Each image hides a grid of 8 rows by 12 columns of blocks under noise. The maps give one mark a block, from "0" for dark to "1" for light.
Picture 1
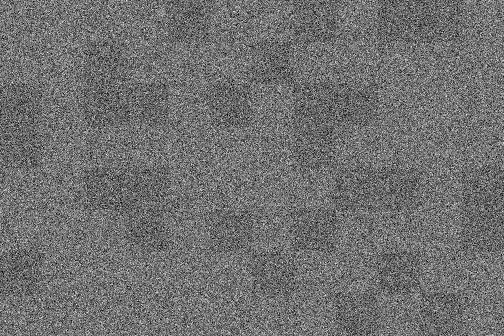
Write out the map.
111101101001
110111011111
010010100111
011111101111
110011110010
111010101110
011111011011
111111110101
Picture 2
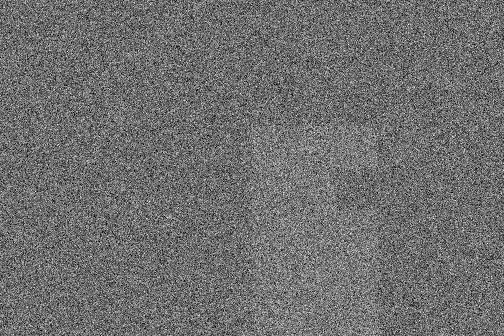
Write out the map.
000000000000
000000000000
000000000000
000000111000
000000110000
000000111000
000000111000
000000111000
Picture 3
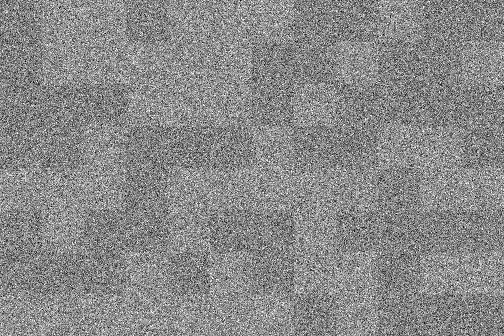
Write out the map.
011011100100
011111001001
000111010000
001000100110
111011111011
010010010000
000101011011
111111101000
